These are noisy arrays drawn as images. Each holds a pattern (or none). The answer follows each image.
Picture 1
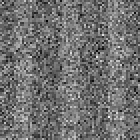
vertical stripes
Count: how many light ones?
3
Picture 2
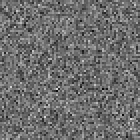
only noise
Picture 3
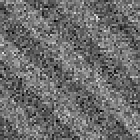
diagonal stripes
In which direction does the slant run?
top left to bottom right
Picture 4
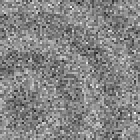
rings round one point
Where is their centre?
bottom left
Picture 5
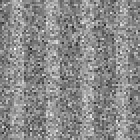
vertical stripes
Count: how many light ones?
4
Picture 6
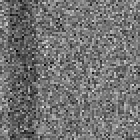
one vertical stripe
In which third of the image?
left
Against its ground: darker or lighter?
darker
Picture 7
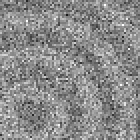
rings round one point
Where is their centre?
bottom left
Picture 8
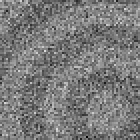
rings round one point
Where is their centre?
bottom right
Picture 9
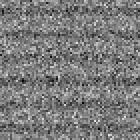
horizontal stripes
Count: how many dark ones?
6
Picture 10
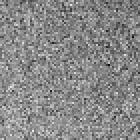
a smooth slope
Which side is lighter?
bottom left
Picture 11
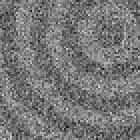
rings round one point
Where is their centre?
top right
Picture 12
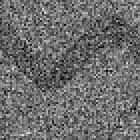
a wavy band
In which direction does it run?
left to right
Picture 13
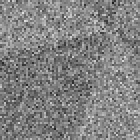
spokes from one point
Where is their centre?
top right
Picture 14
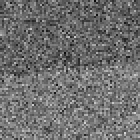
a sharp edge
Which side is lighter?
bottom
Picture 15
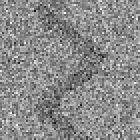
a wavy band
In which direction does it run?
top to bottom
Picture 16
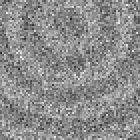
rings round one point
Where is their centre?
top middle
